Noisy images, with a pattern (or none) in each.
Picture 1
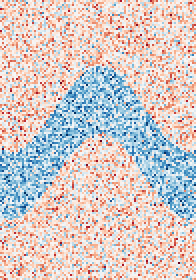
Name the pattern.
a wavy band
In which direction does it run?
left to right
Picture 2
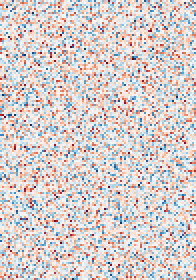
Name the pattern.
only noise
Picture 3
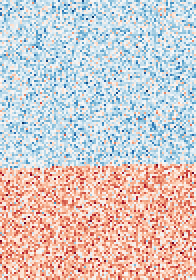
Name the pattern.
a sharp edge
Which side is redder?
bottom
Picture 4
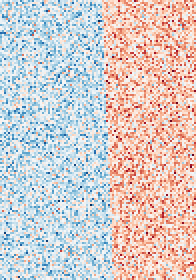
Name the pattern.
a sharp edge
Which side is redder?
right
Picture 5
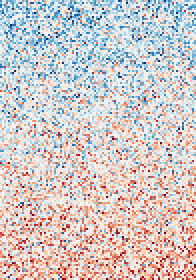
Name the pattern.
a smooth slope
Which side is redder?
bottom
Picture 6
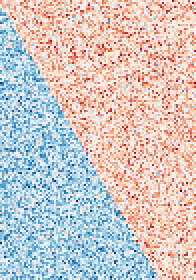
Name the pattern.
a sharp edge
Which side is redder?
top right
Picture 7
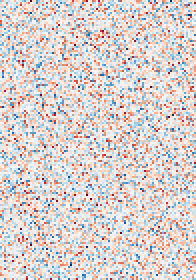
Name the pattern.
only noise
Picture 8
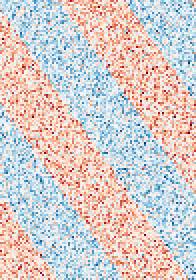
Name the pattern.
diagonal stripes
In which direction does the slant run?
top left to bottom right
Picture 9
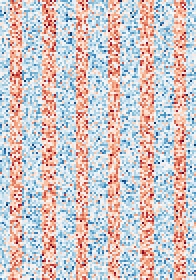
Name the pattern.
vertical stripes
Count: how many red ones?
6
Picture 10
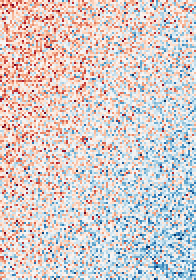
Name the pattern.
a smooth slope
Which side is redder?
top left
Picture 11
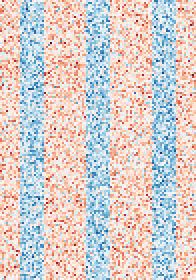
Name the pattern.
vertical stripes
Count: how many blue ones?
3
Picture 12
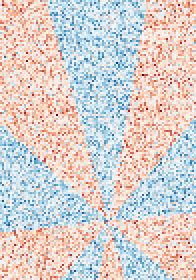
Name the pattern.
spokes from one point
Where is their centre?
bottom middle
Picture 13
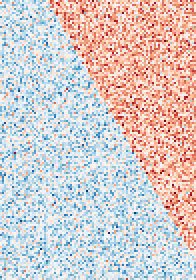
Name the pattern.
a sharp edge
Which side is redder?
top right
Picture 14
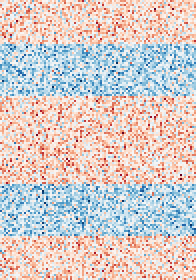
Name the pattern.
horizontal stripes
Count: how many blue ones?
2
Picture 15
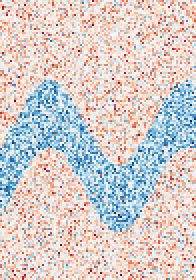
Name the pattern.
a wavy band
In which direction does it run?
left to right
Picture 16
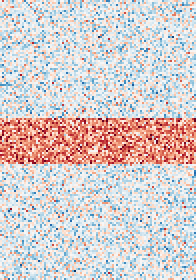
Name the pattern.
one horizontal stripe
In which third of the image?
middle
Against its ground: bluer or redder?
redder
